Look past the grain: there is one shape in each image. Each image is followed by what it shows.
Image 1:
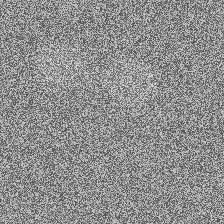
dumbbell
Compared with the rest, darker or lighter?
lighter
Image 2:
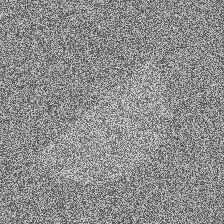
half disc
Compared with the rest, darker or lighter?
lighter
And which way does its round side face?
down and right
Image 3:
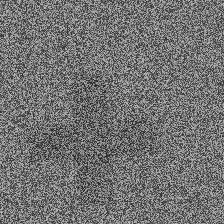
cross
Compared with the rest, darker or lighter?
darker
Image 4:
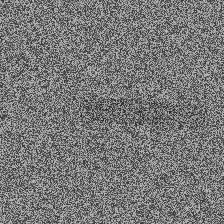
bar
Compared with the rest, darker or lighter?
darker
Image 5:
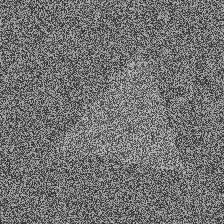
triangle
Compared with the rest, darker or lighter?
lighter
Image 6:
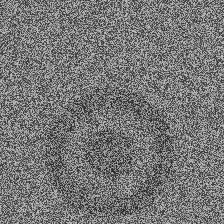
bullseye
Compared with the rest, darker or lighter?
darker
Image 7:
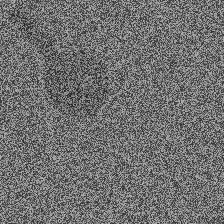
lollipop
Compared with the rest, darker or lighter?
darker
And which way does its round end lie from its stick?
down and right
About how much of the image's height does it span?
half
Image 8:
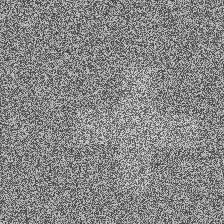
cross
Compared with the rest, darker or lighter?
lighter
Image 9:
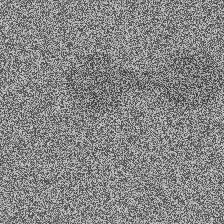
dumbbell
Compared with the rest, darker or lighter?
darker
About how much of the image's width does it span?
two thirds
